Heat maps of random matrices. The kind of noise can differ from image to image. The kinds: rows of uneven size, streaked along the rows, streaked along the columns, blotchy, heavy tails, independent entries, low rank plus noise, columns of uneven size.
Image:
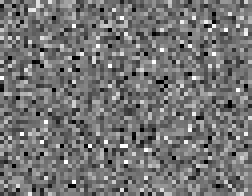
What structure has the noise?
heavy tails
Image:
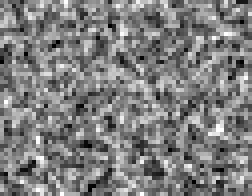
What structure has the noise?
blotchy
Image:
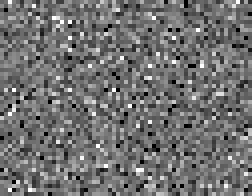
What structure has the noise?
heavy tails
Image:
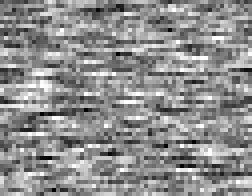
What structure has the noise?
streaked along the rows
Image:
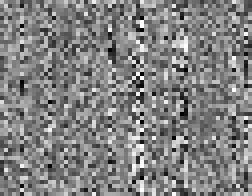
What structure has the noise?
columns of uneven size
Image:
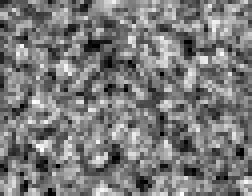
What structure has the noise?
blotchy
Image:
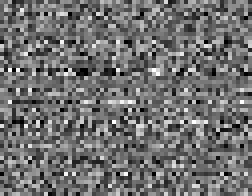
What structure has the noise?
rows of uneven size
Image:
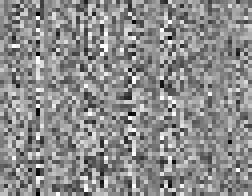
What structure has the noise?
columns of uneven size
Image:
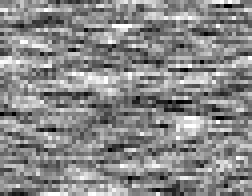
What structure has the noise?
streaked along the rows
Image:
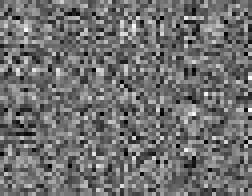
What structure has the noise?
low rank plus noise
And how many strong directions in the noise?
two
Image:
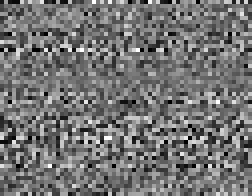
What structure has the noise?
rows of uneven size
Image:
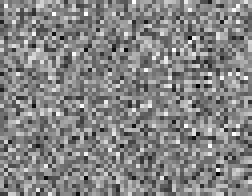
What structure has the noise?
low rank plus noise
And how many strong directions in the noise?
five to eight
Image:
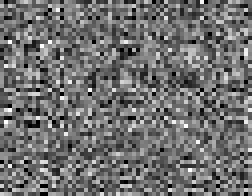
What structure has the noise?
low rank plus noise
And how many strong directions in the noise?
two
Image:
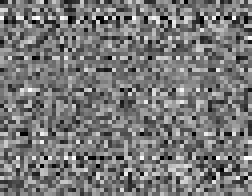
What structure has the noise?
rows of uneven size
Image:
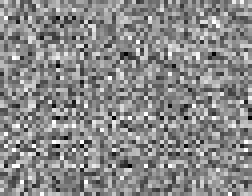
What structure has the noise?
low rank plus noise
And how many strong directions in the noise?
one
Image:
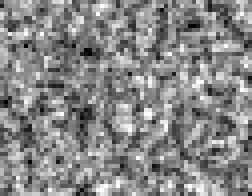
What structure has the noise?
blotchy
